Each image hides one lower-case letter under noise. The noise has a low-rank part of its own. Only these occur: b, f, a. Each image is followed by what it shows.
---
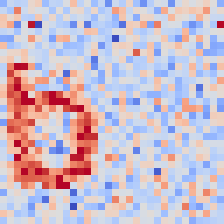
b
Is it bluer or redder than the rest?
redder
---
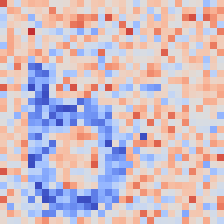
b
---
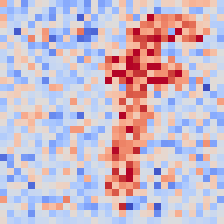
f
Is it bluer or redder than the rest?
redder
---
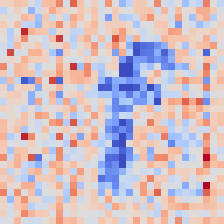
f
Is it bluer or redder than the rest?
bluer
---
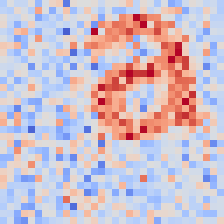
a
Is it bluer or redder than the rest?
redder
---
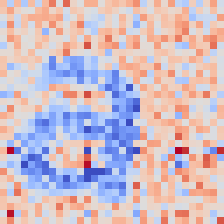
a
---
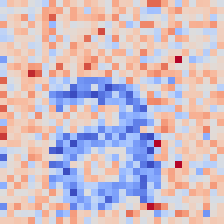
a
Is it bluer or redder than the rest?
bluer
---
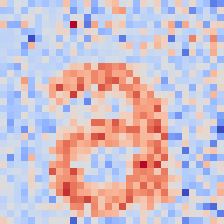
a
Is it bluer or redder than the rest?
redder
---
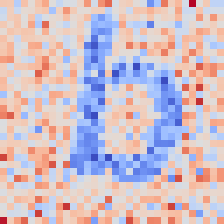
b
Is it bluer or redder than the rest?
bluer
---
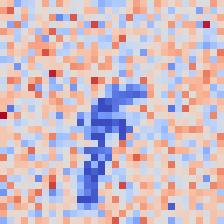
f
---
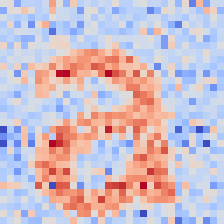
a
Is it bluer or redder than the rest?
redder
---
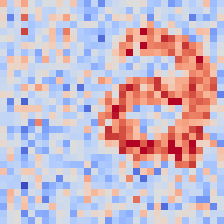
a
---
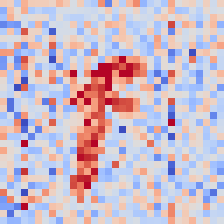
f
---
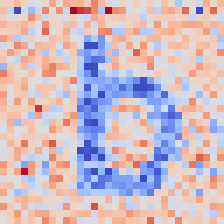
b
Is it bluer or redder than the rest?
bluer
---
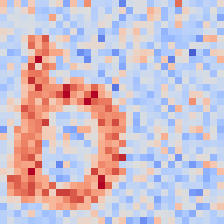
b
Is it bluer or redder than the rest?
redder
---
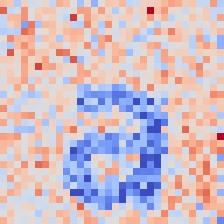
a
